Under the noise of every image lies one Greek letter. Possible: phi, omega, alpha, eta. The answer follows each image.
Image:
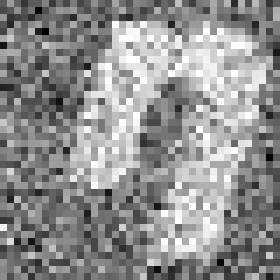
eta
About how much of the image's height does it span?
nearly all
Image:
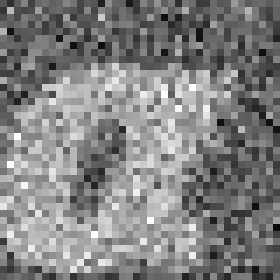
alpha
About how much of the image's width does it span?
nearly all
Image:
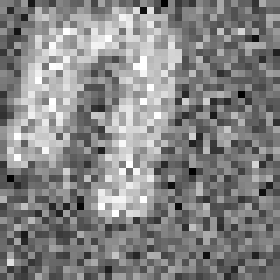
eta
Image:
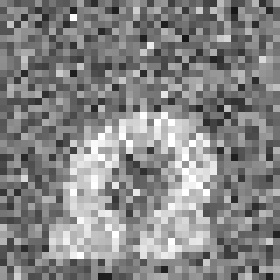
omega
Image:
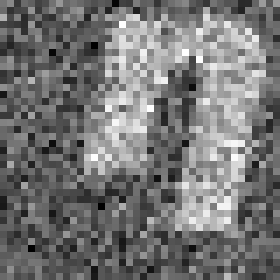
eta
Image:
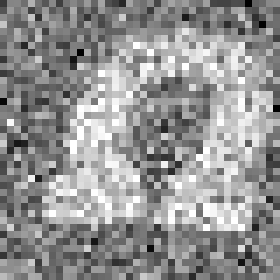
omega
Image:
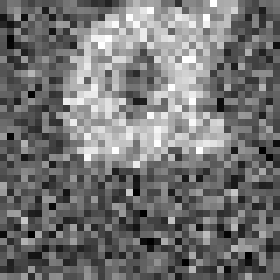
alpha
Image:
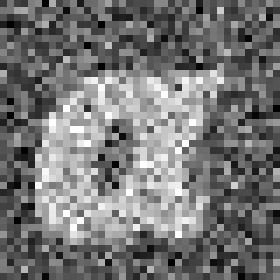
alpha
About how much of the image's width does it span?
two thirds
